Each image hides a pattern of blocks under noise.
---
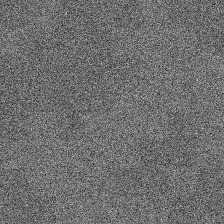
mirrored about the diagonal from the top left
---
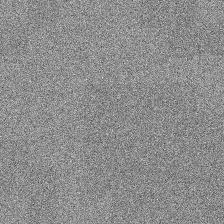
mirrored about the diagonal from the top left
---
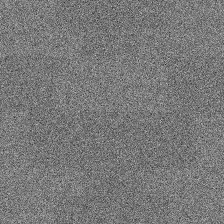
left and right mirror each other
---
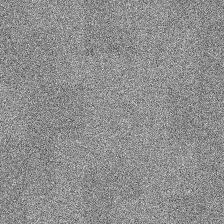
top and bottom mirror each other
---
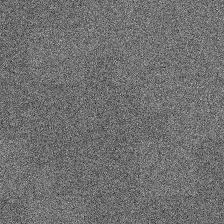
mirrored about the diagonal from the bottom left
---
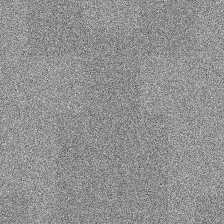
left and right mirror each other
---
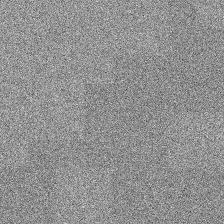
no symmetry
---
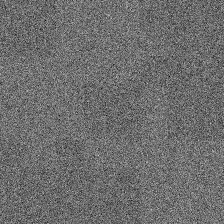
mirrored about the diagonal from the top left
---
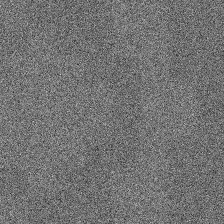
top and bottom mirror each other
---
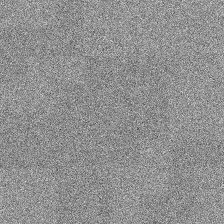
mirrored about the diagonal from the bottom left
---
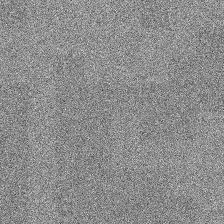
no symmetry
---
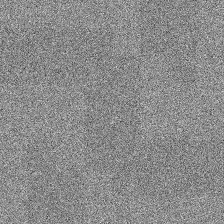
the same after a half turn
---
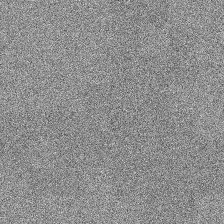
mirrored about the diagonal from the top left
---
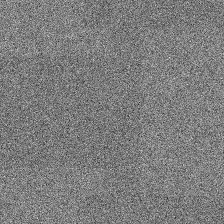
top and bottom mirror each other
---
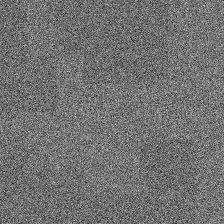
no symmetry
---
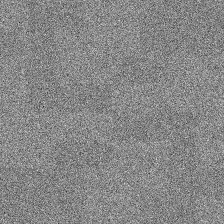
the same after a half turn
